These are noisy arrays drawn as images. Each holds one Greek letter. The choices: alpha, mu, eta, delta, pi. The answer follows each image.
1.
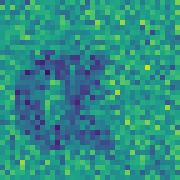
alpha
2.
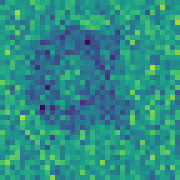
alpha
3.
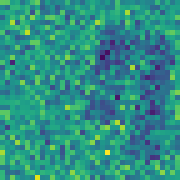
eta
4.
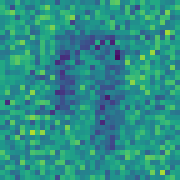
eta
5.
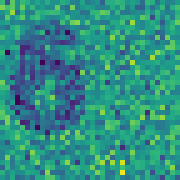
delta
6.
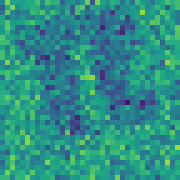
pi
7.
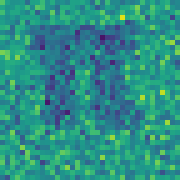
pi
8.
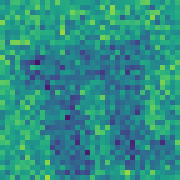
pi
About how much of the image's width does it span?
nearly all
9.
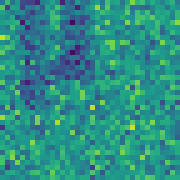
mu
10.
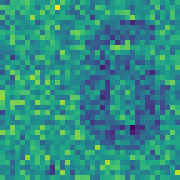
delta
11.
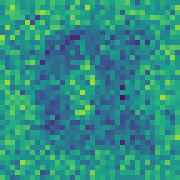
alpha
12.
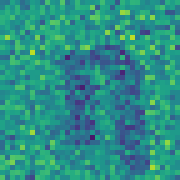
eta
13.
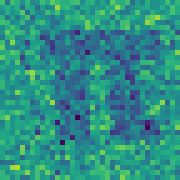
pi
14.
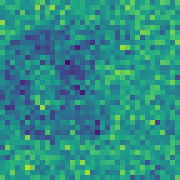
alpha
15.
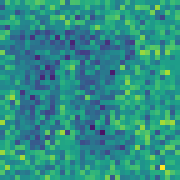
pi
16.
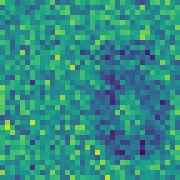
delta
